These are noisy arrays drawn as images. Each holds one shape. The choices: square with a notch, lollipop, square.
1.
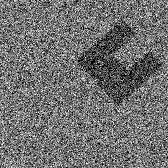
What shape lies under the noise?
square with a notch
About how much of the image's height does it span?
half
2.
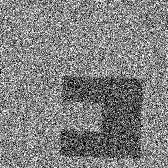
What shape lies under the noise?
square with a notch
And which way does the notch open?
left
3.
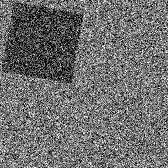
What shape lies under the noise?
square
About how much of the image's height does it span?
half
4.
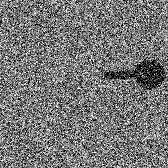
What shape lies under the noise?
lollipop
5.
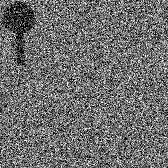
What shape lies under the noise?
lollipop
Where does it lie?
top left
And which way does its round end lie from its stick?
up
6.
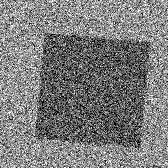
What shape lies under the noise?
square
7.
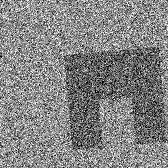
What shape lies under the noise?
square with a notch
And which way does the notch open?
down
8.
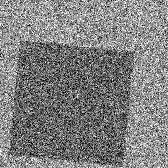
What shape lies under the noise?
square
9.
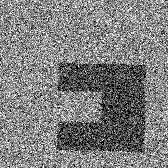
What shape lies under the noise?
square with a notch
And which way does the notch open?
left
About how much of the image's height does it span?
half
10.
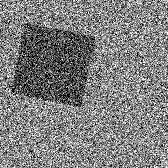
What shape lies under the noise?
square
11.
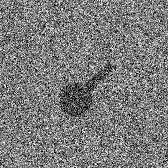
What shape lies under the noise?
lollipop
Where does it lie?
centre
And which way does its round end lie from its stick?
down and left
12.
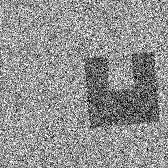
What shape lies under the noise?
square with a notch
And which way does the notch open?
up
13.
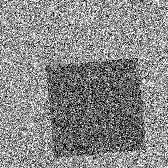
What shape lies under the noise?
square
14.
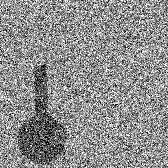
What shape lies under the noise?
lollipop
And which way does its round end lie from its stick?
down
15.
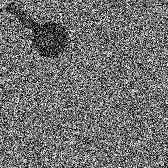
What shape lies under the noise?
lollipop
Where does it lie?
top left
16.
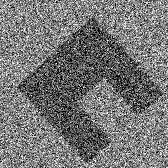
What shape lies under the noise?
square with a notch
